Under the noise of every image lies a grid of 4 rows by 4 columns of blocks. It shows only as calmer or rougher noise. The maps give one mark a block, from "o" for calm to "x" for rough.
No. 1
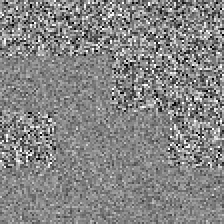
xxxx
ooxx
xoox
oooo
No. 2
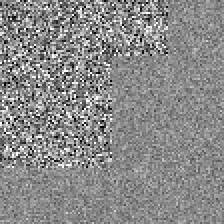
xxxo
xxoo
xxoo
oooo
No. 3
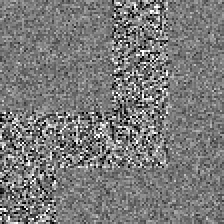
ooxo
ooxo
xxxo
xooo
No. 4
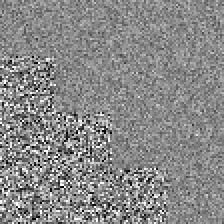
oooo
xooo
xxoo
xxxo
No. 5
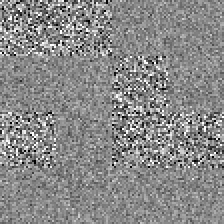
xxoo
ooxo
xoxx
oooo
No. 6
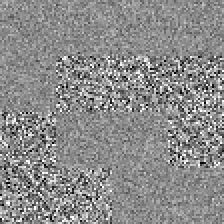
oooo
oxxx
xoox
xxoo
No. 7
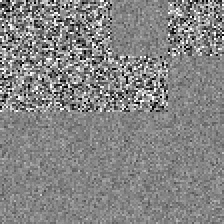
xxox
xxxo
oooo
oooo
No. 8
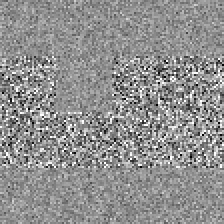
oooo
xoxx
xxxx
oooo
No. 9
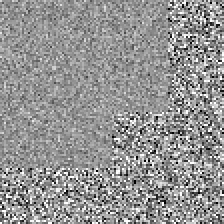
ooox
ooox
ooxx
xxxx
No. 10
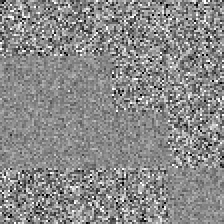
xxxx
ooxx
ooox
xxxo
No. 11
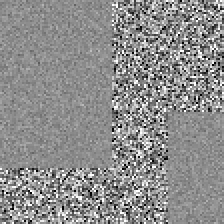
ooxx
ooxx
ooxo
xxxo
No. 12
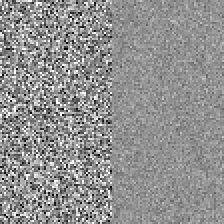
xxoo
xxoo
xxoo
xxoo
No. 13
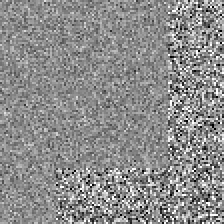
ooox
ooox
ooox
oxxx
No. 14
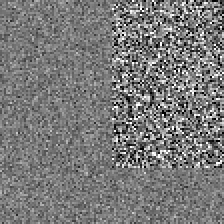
ooxx
ooxx
ooxx
oooo
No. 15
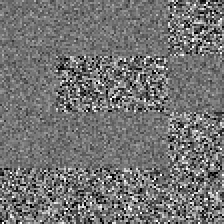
ooox
oxxo
ooox
xxxx
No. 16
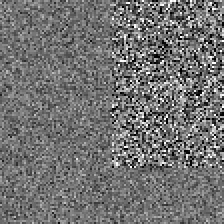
ooxx
ooxx
ooxx
oooo
